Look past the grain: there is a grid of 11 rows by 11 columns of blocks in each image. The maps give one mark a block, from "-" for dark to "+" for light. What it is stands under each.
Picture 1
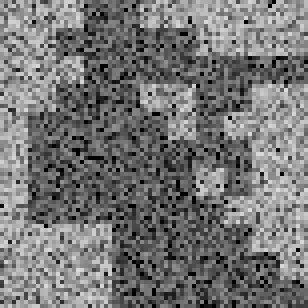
+ + + - - + + + + + +
+ + - - - - - + + + +
+ + + - - - - - - - -
+ + - - - + + - - + +
+ - - - - - + - + + +
+ - - - - - - - - + +
+ - - - - - - + - + +
+ - - - - - - - + + +
+ + + + - - - - - + +
+ + + + - - - - - - +
+ + + + - - - - - - -
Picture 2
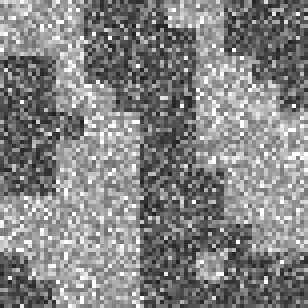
+ + + - - - + + - - -
+ + + - - - - + - - -
- - + - - - - + + - -
- - + + - - - + + + -
- - - + + - - + + + +
- - + + + - - + + + +
- - + + + - - - + + +
+ + + + + - - - + + +
+ + + + + - - - - + +
- + + + + - - + - - -
- - + + + - - - - - -
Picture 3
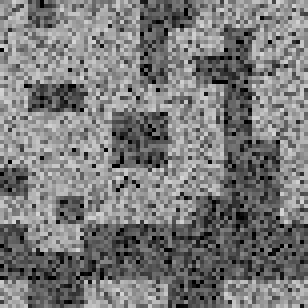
+ - + + + - - + + + +
+ + + + + - + + - + +
+ + + + + - + - - + +
+ - - + + + + + - + +
+ + + + - - + + - + +
+ + + + - - + + - - +
- + + + + + + + - - +
+ + - + + + + - - - +
- + + - - - - - - - -
- - - - - - - - - - -
+ - - + + + - - + + +
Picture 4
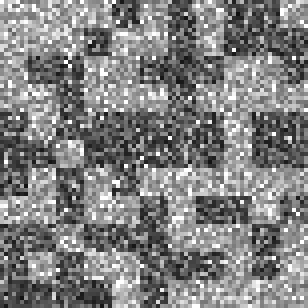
+ + + + - + - + - - +
+ + + - + + - + - - -
+ - - + + - - - + + -
+ + - + + + - + + + +
- + - - - - - - + - -
- - + - - - - - + - -
- + - + - + + + + + +
+ + - + + - + - - + -
- - + - - - + + + - +
- + - + + - - - + - +
- - - - + - + + + + +
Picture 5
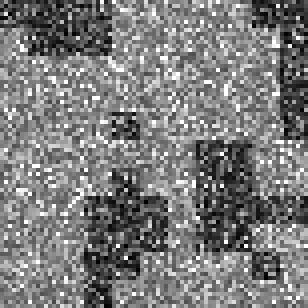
- - - - + + + + + - -
+ - - - + + + + + + -
+ + + + + + + + + + -
+ + + + + + + + + + -
+ + + + - + + + + + -
+ + + + + + + - - + +
+ + + + - + + - - + +
+ + + - - - + - - - -
+ + + - - - + - - + +
+ + + - - + + + + - +
+ + + - + + + + + + +
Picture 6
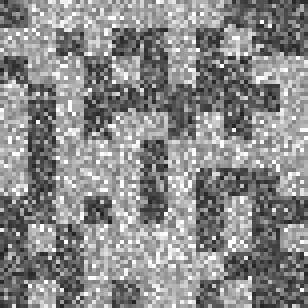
- + + + + + + + - - -
+ + - + - - + - + - -
- + + - + - + - - + +
+ - + - - - - - - - +
+ - + - + + - + - + +
+ - + + + - + + + + +
+ - + + + - + - - - +
- - + - + - + - + - -
- + - + + + + - + - +
- - - + + + + + - - -
- + - + - + + - + - -
